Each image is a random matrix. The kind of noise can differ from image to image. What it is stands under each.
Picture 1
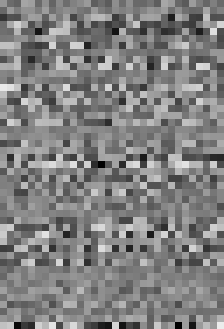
rows of uneven size
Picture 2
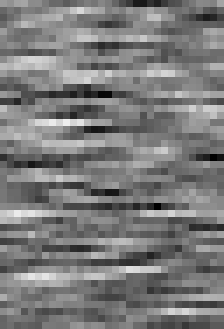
streaked along the rows
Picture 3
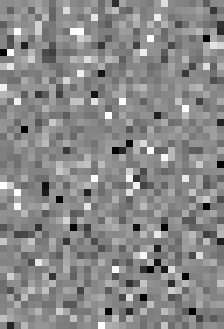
heavy tails
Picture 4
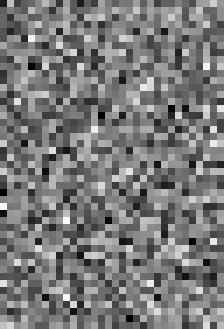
independent entries
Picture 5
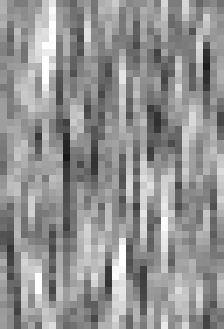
streaked along the columns
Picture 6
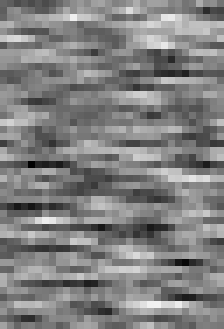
streaked along the rows
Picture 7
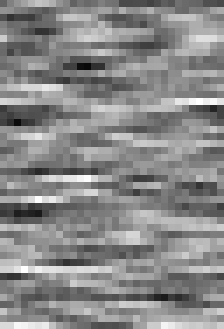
streaked along the rows
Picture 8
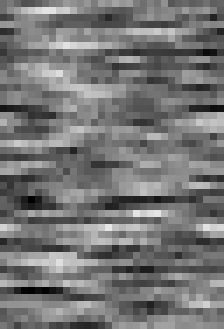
streaked along the rows
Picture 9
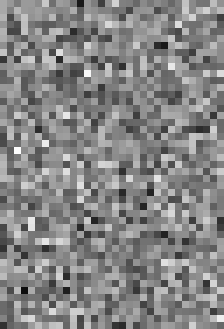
independent entries
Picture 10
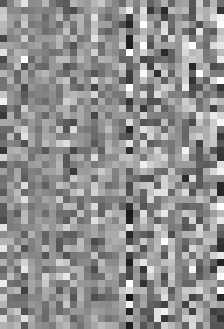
columns of uneven size
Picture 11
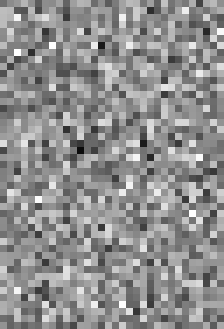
independent entries
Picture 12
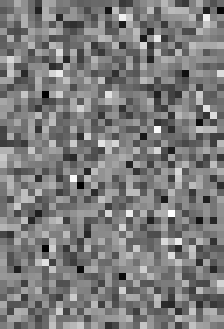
independent entries
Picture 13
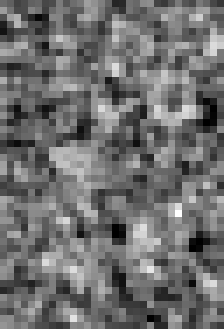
blotchy
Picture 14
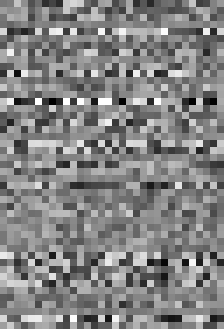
rows of uneven size
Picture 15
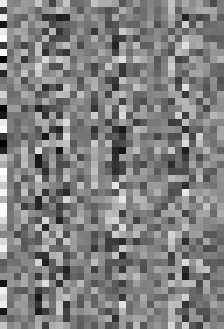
columns of uneven size
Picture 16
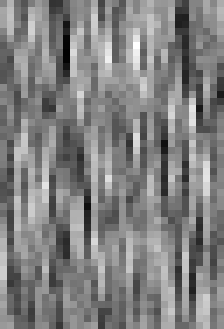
streaked along the columns
